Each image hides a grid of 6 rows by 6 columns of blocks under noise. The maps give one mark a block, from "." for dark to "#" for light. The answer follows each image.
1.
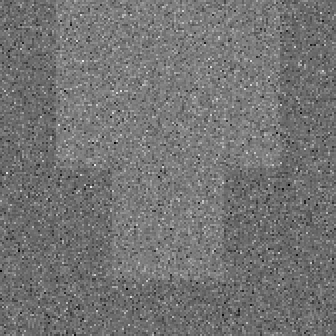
. # # # # .
. # # # # .
. # # # # .
. . # # . .
. . # # . .
. . . . . .
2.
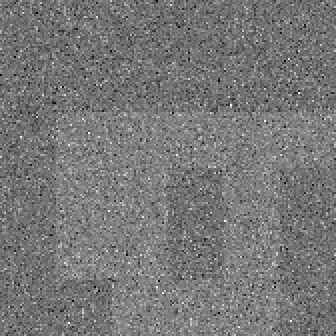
. . . . . .
. . . . . .
. # # # # #
. # # . # .
. # # . # .
. . # # # .
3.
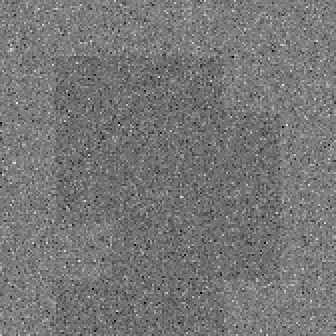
# # # # # #
# . . . # #
# . . . . #
# . . . . #
# # . . . #
# . . . # #
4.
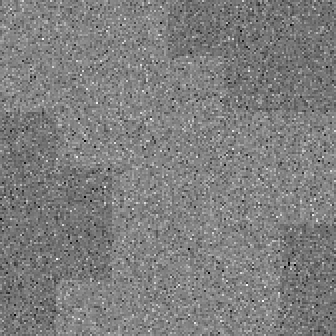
# # # . . .
# # # # . .
. # # # # #
. . # # # #
. . # # # .
. # # # # .
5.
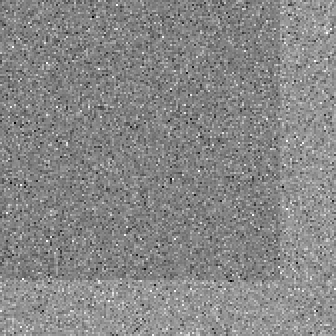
. . . . . #
. . . . . #
. . . . . #
. . . . . #
. . . . . #
# # # # # #
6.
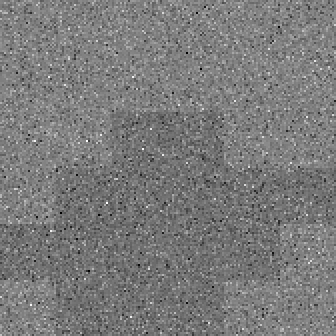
# # # # # #
# # # # # #
# # . . # #
# . . . . .
. . . . . #
# . . . # #
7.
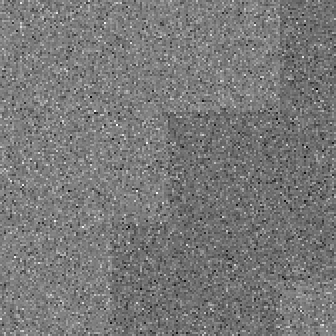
# # # # # .
# # # # # .
# # # . . .
# # # . . .
# # . . . .
# # . . . #
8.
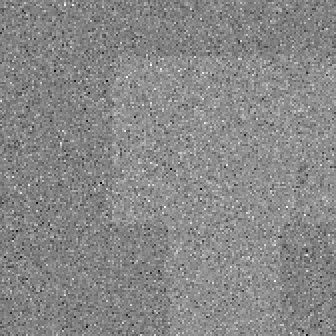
. . . . . .
. . # # # #
. . # # # #
. . # # # #
. . . # # .
. . . # # .
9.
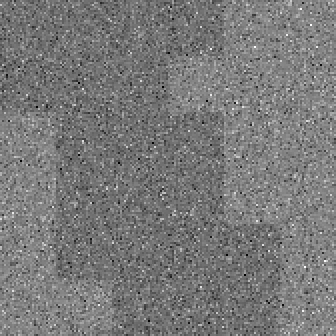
. . . . # #
. . . # # #
# . . . # #
# . . . # #
# . . . . #
# # . . . #
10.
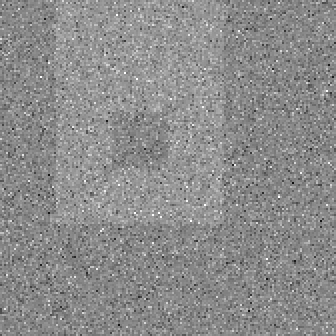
. # # # . .
. # # # . .
. # . # . .
. # # # . .
. . . . . .
. . . . . .
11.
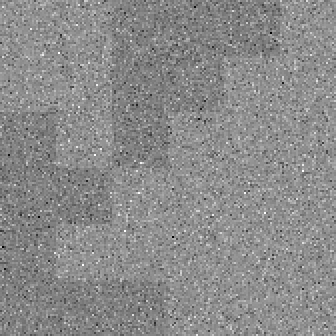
# # . . . #
# # . . # #
. # . # # #
. . # # # #
. # # # # #
. . . # # #
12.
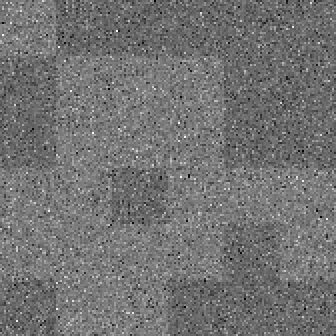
# . . . . .
. # # # . .
. # # # . .
# # . # # #
# # # # . #
. # # . . .
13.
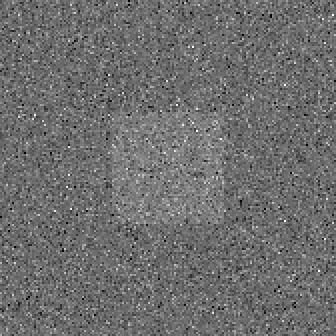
. . . . . .
. . . . . .
. . # # . .
. . # # . .
. . . . . .
. . . . . .
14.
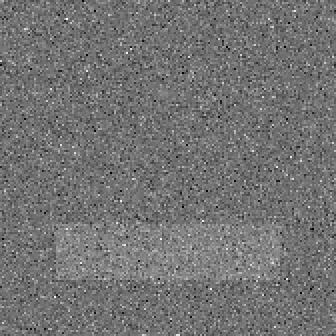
. . . . . .
. . . . . .
. . . . . .
. . . . . .
. # # # # .
. . . . . .
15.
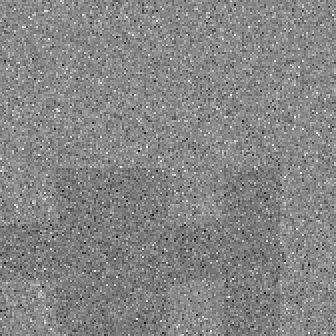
# # # # # #
# # # # # #
# # # # # #
# . . # . #
. . . . . #
# . . # . #
